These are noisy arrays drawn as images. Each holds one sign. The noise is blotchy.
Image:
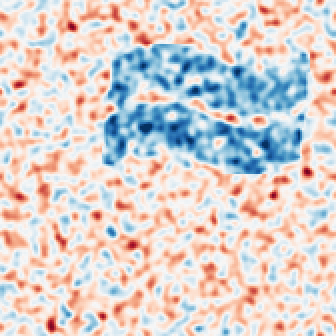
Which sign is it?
approximately sign
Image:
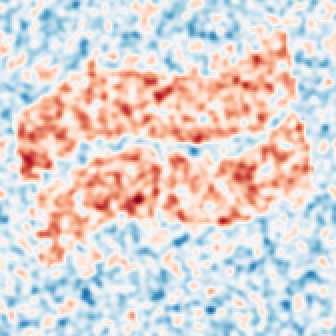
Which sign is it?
approximately sign
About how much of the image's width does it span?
nearly all
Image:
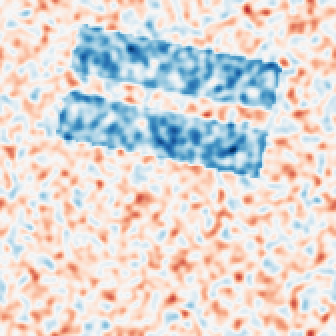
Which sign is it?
equals sign
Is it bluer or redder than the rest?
bluer
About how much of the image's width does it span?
two thirds
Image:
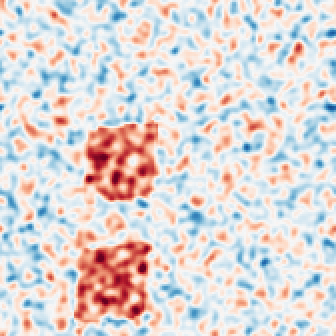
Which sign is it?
colon
